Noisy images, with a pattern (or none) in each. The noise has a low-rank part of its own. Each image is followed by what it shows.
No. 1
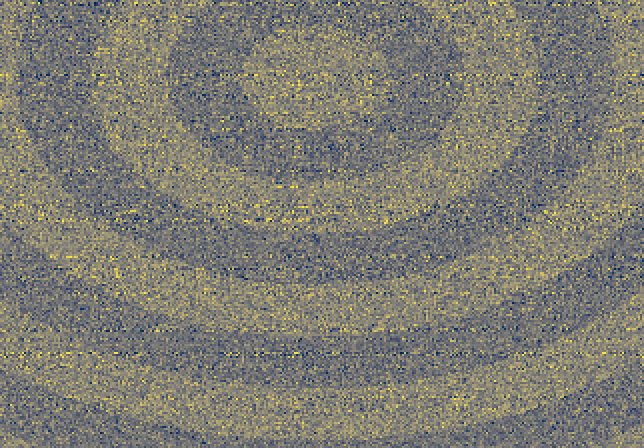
rings round one point
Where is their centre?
top middle
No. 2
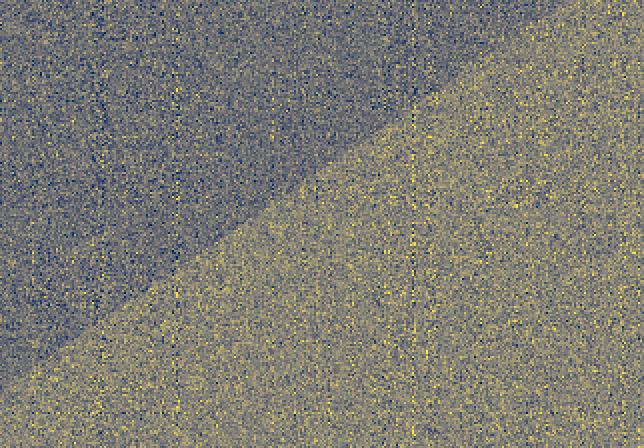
a sharp edge
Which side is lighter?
bottom right
